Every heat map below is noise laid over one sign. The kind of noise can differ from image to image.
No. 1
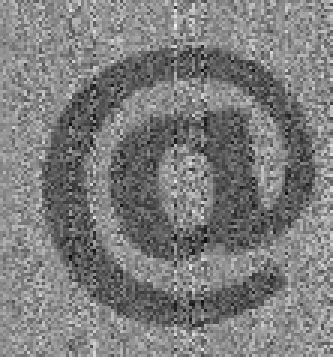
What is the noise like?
columns of uneven size
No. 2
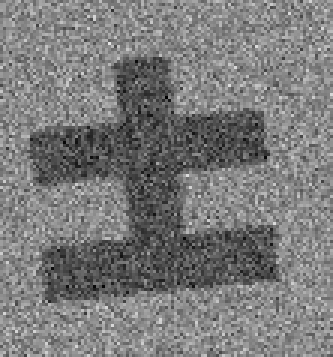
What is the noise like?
independent entries
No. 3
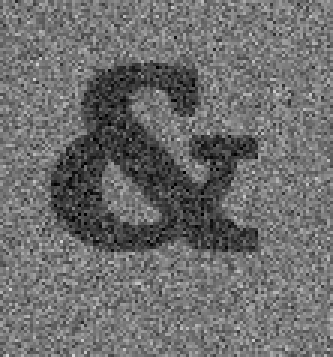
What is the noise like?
independent entries
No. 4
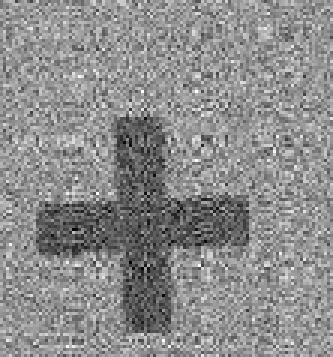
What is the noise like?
low rank plus noise
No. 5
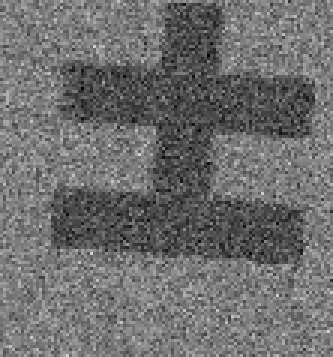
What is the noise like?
independent entries
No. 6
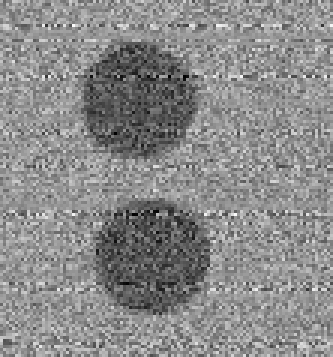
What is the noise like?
rows of uneven size
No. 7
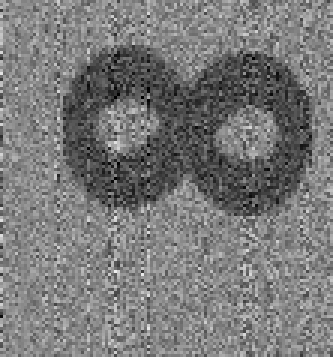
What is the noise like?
columns of uneven size
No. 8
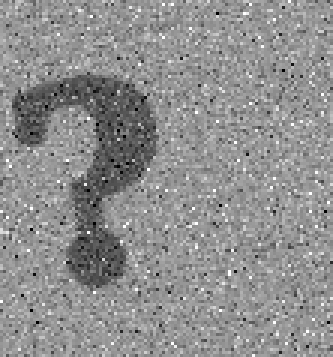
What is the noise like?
heavy tails
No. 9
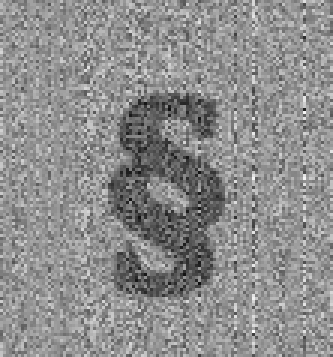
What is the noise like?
columns of uneven size
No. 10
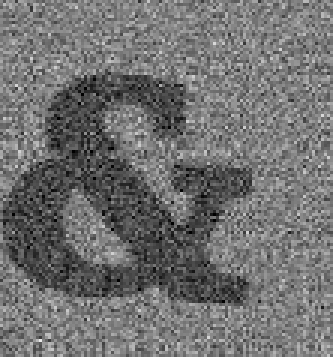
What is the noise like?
low rank plus noise
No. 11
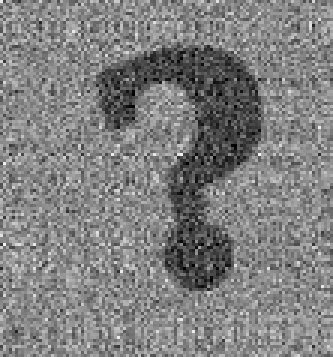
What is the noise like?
low rank plus noise
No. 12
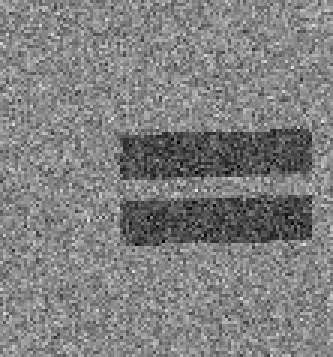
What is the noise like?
independent entries
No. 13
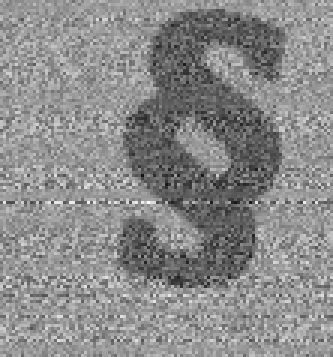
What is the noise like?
rows of uneven size
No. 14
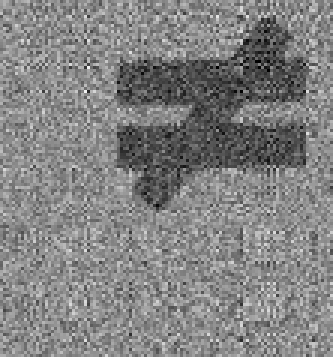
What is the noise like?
low rank plus noise
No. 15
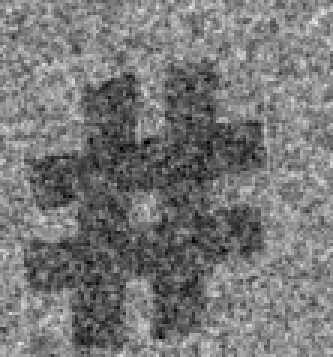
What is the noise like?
blotchy
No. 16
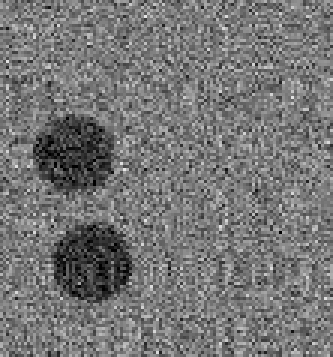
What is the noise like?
low rank plus noise
